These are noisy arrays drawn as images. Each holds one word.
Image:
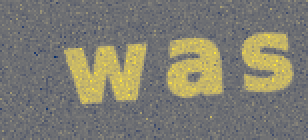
was
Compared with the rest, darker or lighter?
lighter
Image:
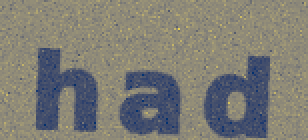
had
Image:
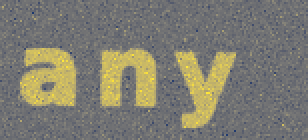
any
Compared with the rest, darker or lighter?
lighter
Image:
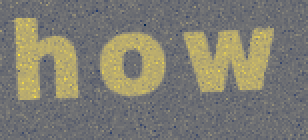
how
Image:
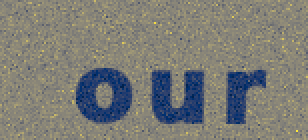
our
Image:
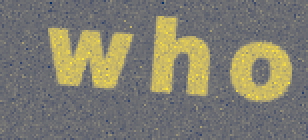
who
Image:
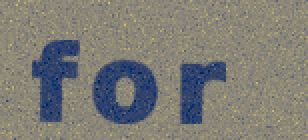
for
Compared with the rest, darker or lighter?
darker
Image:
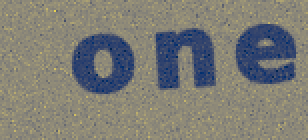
one
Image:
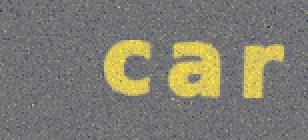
car
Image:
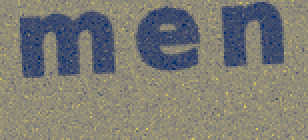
men
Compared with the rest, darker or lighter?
darker
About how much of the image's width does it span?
nearly all
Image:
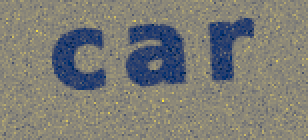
car
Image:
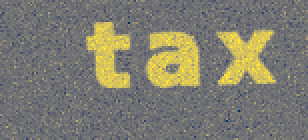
tax
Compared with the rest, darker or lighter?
lighter
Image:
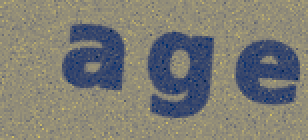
age
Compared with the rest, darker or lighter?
darker
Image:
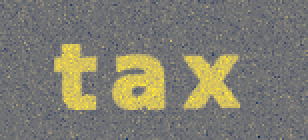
tax
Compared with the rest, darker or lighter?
lighter
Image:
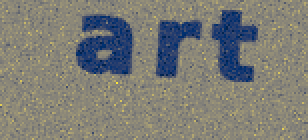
art
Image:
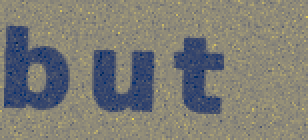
but
